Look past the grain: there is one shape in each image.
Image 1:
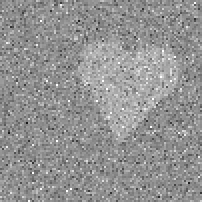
heart
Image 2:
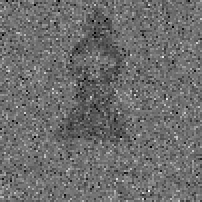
chess bishop
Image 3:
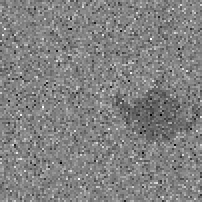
teapot
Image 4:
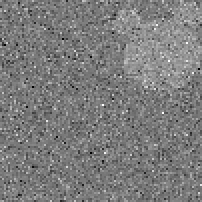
bear's head
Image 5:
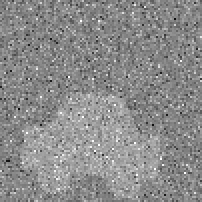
car
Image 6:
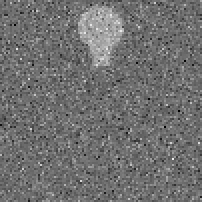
light bulb
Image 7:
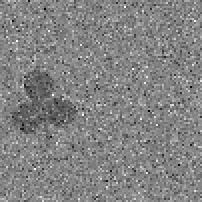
club
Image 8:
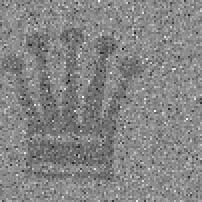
chess queen
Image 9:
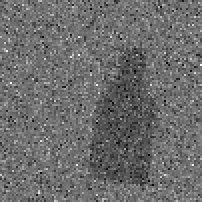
bottle
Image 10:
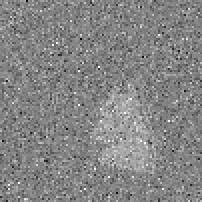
chess knight
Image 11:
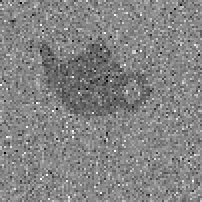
teapot
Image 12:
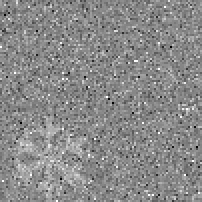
snowflake
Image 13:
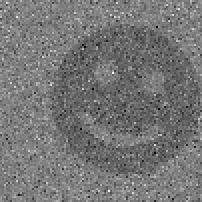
smiling face
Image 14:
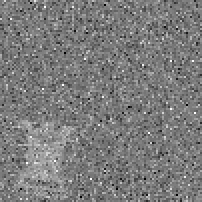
chess rook
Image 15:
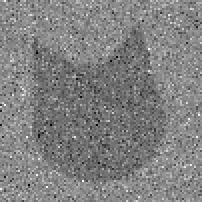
cat's head
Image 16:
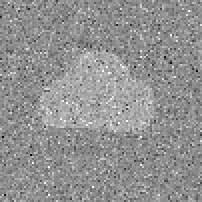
cloud
